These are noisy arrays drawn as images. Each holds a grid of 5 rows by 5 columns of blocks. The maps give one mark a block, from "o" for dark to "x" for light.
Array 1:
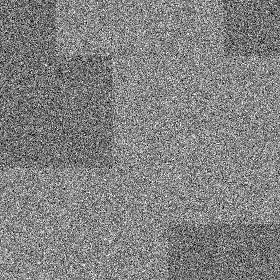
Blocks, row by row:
o x x x o
o o x x x
o o x x x
x x x x x
x x x o o
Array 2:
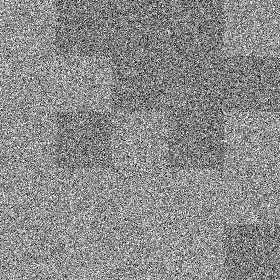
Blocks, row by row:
x o o o x
x x o o o
x o x o x
x x x x x
x x x x o
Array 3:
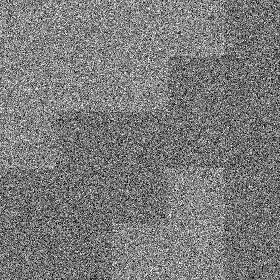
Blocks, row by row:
x x x x o
x x x o o
x o o o o
o o o x o
o o x x o
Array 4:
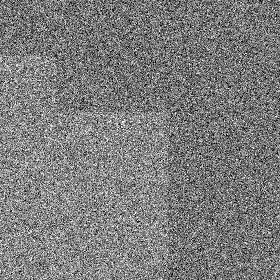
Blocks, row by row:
o o o o o
x o o o o
x x x o o
x x x o o
x x x o o
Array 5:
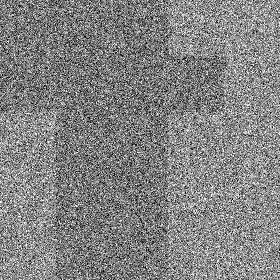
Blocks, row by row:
o o o x x
o o o o x
x o o x x
x o o x x
x o o x x
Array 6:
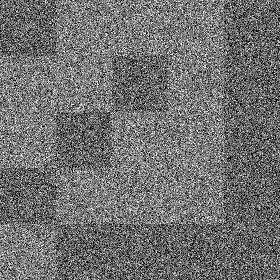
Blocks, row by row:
o x x x o
x x o x o
x o x x o
o x x x o
x o o o o
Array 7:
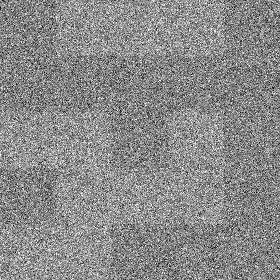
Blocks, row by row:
o x x x o
o o o o o
x x o x o
o x x x o
x x o o o
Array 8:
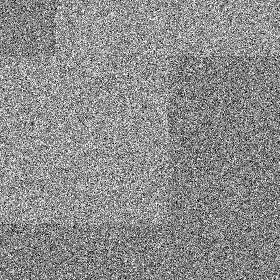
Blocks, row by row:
o x x x x
x x x o o
x x x o o
x x x o o
o o o o o
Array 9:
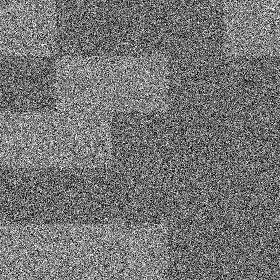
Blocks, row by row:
x o o o x
o x x o o
x x o o o
o o o o o
x x x o o
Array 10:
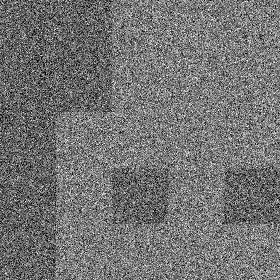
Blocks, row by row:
o o x x x
o o x x x
o x x x x
o x o x o
o x x x x
